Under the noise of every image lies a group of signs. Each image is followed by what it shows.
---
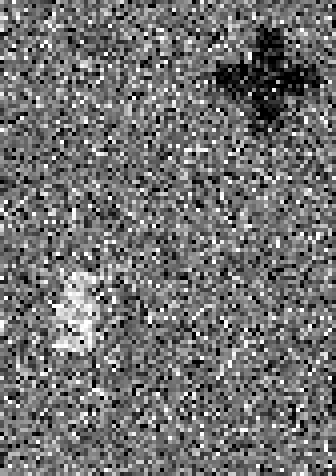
top right: dark plus sign; bottom left: light section sign
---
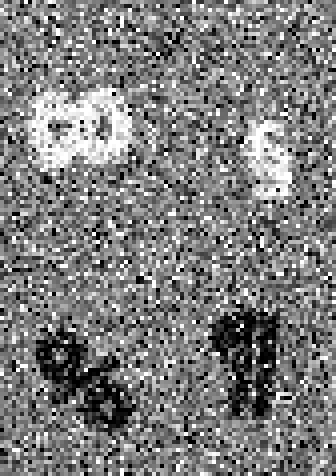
top left: light infinity sign; top right: light section sign; bottom left: dark percent sign; bottom right: dark pilcrow
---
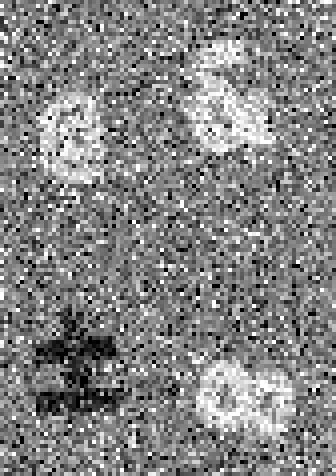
top left: light at sign; top right: light ampersand; bottom left: dark plus-minus sign; bottom right: light infinity sign
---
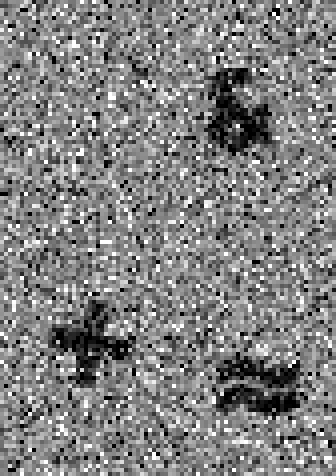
top right: dark ampersand; bottom left: dark plus sign; bottom right: dark approximately sign
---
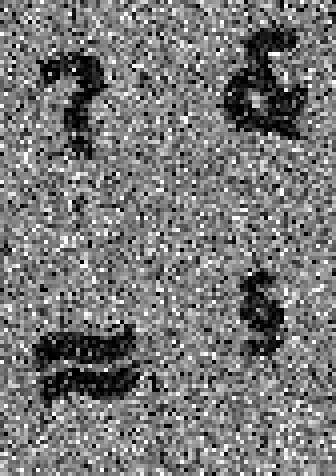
top left: dark question mark; top right: dark ampersand; bottom left: dark approximately sign; bottom right: dark section sign
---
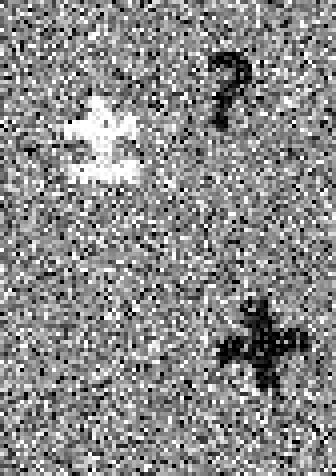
top left: light plus-minus sign; top right: dark question mark; bottom right: dark plus sign
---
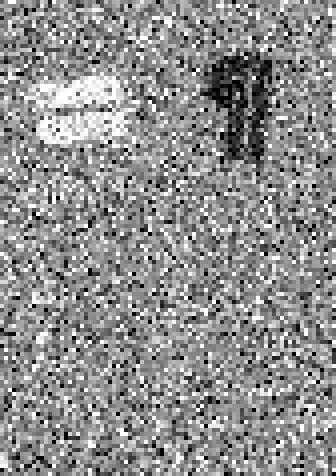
top left: light equals sign; top right: dark pilcrow
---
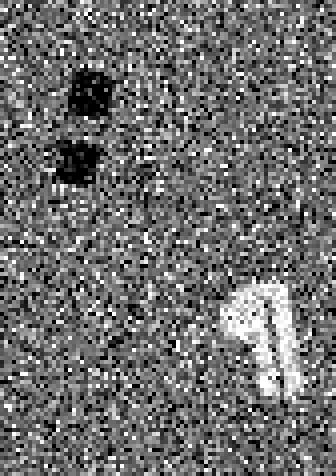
top left: dark colon; bottom right: light pilcrow
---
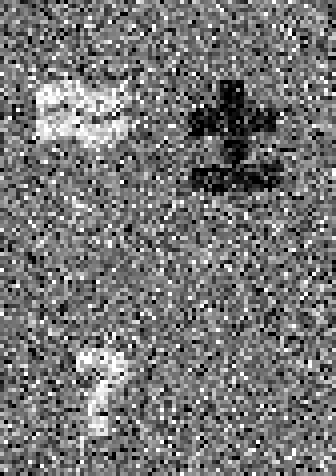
top left: light approximately sign; top right: dark plus-minus sign; bottom left: light question mark
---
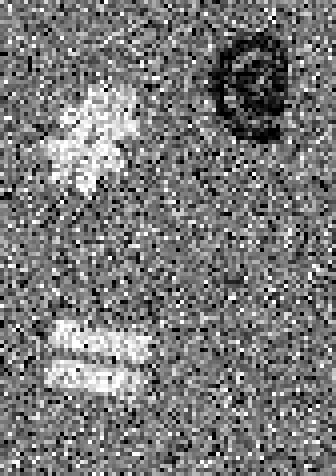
top left: light hash sign; top right: dark at sign; bottom left: light equals sign
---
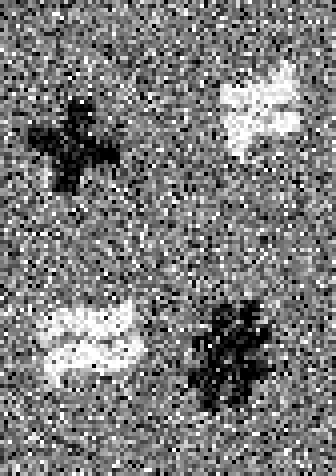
top left: dark plus sign; top right: light not-equal sign; bottom left: light approximately sign; bottom right: dark hash sign
